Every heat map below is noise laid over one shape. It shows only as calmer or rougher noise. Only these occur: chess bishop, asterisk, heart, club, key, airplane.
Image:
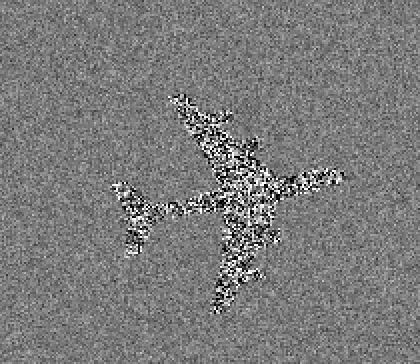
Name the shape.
airplane
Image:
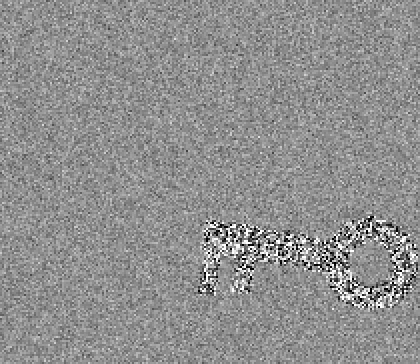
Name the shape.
key
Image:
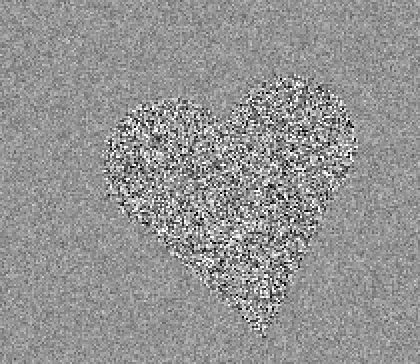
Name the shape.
heart
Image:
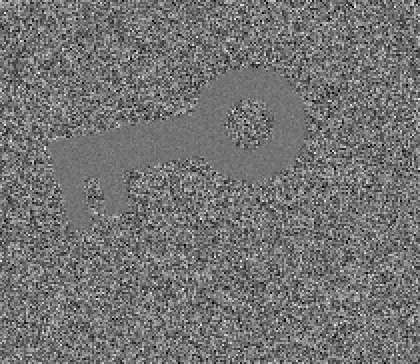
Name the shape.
key
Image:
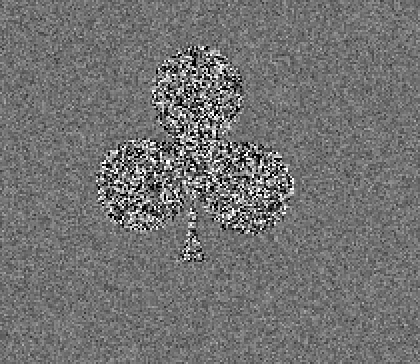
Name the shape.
club
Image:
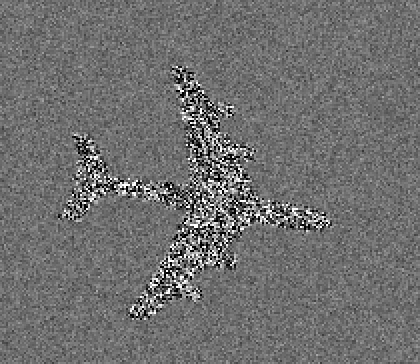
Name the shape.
airplane
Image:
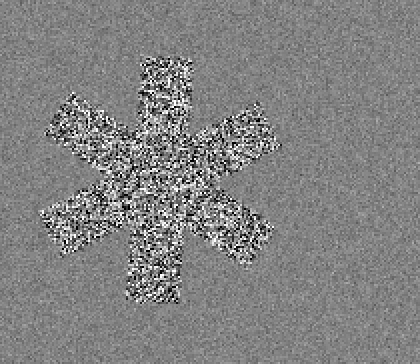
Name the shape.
asterisk
